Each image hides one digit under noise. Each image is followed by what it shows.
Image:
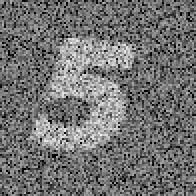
5
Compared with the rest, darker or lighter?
lighter
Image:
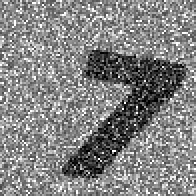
7
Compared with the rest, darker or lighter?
darker
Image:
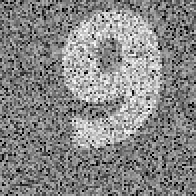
9
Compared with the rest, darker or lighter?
lighter
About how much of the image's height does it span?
two thirds
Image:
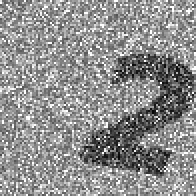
2
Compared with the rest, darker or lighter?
darker
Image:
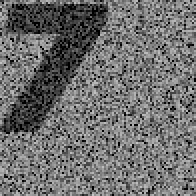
7
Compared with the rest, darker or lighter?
darker
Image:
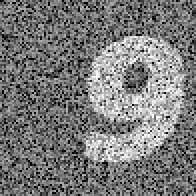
9
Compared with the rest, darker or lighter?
lighter
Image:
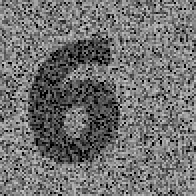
6
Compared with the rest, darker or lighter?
darker
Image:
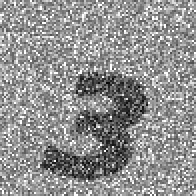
3
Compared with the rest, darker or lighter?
darker
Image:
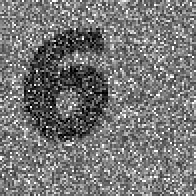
6
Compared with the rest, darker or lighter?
darker
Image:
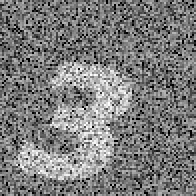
3
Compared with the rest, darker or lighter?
lighter
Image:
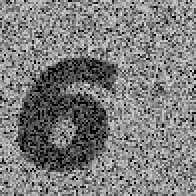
6
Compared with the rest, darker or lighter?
darker
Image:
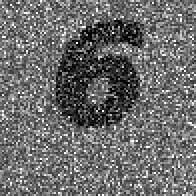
6
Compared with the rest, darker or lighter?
darker
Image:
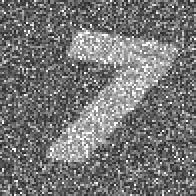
7
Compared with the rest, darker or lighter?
lighter
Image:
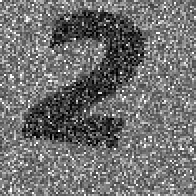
2
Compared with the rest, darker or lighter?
darker
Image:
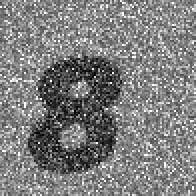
8
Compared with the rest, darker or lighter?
darker
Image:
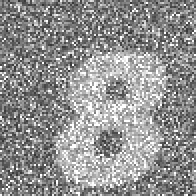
8
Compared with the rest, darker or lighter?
lighter
